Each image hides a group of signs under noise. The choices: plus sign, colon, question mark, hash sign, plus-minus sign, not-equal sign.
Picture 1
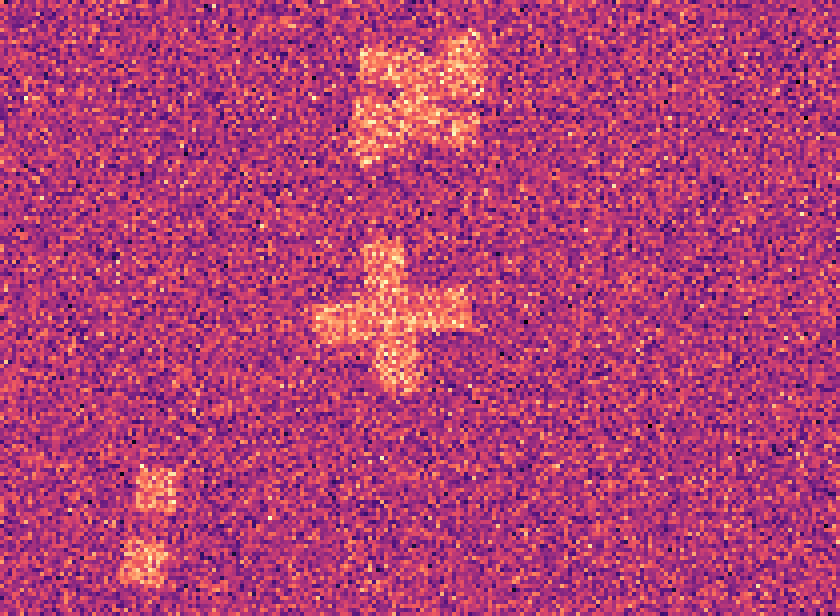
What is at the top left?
nothing
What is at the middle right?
nothing
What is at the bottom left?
colon
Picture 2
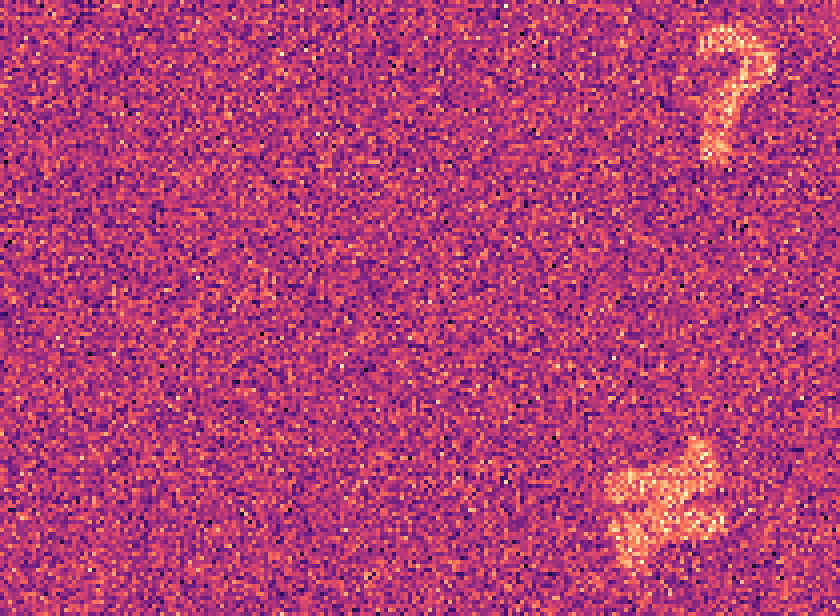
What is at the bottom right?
not-equal sign
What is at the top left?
nothing
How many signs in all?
2
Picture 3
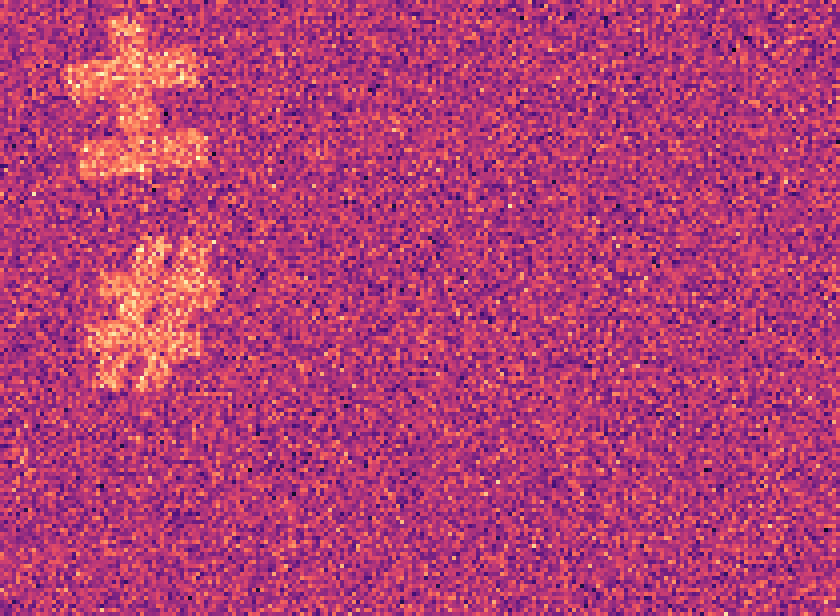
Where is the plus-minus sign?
top left
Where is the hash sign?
middle left
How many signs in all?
2
